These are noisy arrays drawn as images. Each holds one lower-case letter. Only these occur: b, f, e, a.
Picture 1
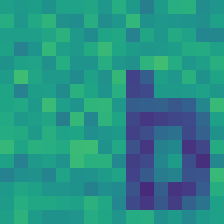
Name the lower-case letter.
b
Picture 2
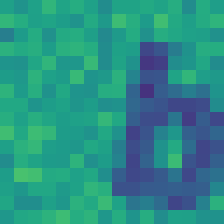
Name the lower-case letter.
b
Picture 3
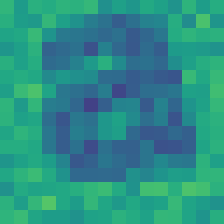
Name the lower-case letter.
a
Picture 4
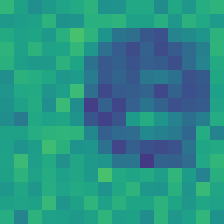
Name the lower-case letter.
e
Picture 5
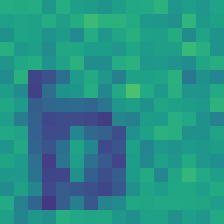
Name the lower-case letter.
b
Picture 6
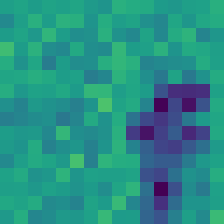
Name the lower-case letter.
f
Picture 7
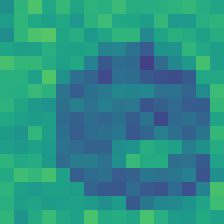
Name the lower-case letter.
e
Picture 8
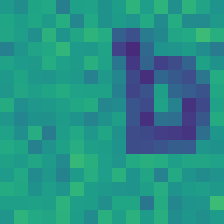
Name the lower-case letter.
b
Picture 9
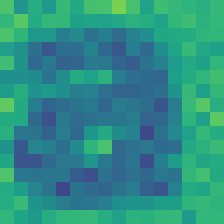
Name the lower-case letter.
a
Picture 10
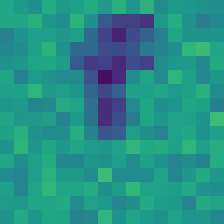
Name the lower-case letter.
f
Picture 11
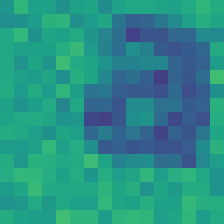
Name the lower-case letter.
a
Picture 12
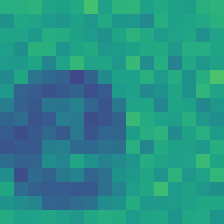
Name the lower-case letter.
e
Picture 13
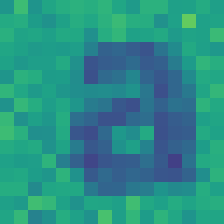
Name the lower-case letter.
a
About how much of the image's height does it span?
two thirds
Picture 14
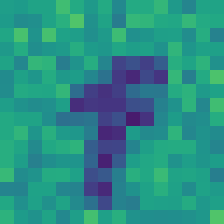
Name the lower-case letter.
f
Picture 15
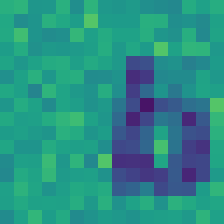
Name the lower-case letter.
b
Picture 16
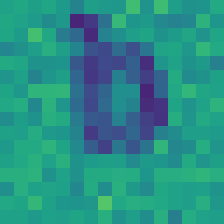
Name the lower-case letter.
b
